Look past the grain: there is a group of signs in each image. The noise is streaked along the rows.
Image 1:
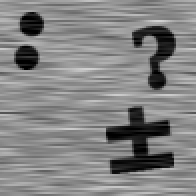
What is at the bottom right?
plus-minus sign
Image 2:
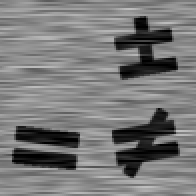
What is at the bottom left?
equals sign
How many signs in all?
3
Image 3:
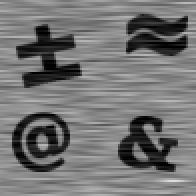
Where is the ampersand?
bottom right
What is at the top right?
approximately sign
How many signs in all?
4
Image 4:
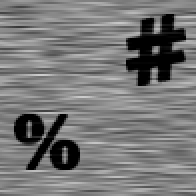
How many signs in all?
2
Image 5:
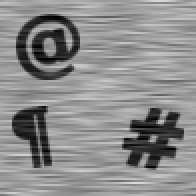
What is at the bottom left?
pilcrow
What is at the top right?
nothing
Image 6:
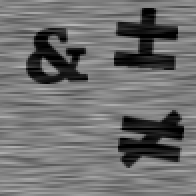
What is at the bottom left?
nothing
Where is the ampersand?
top left
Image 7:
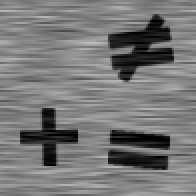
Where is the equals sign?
bottom right
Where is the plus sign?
bottom left
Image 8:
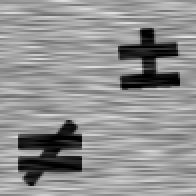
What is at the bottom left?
not-equal sign
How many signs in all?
2
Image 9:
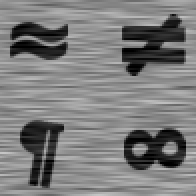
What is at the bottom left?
pilcrow
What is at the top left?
approximately sign
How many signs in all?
4
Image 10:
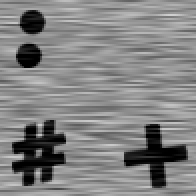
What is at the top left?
colon
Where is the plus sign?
bottom right
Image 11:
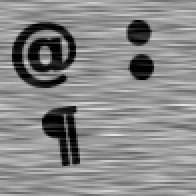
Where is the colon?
top right
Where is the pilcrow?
bottom left
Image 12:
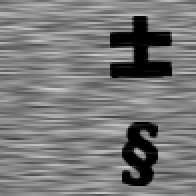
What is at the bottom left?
nothing
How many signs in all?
2
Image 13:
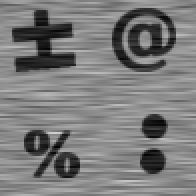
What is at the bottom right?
colon
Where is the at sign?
top right
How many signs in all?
4
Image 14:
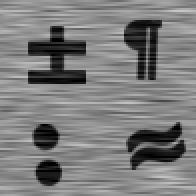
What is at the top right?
pilcrow
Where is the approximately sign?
bottom right
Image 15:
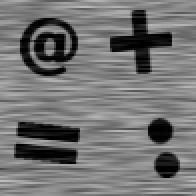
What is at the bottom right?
colon
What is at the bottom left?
equals sign
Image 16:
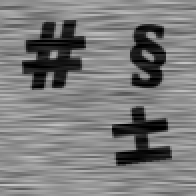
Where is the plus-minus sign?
bottom right
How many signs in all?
3
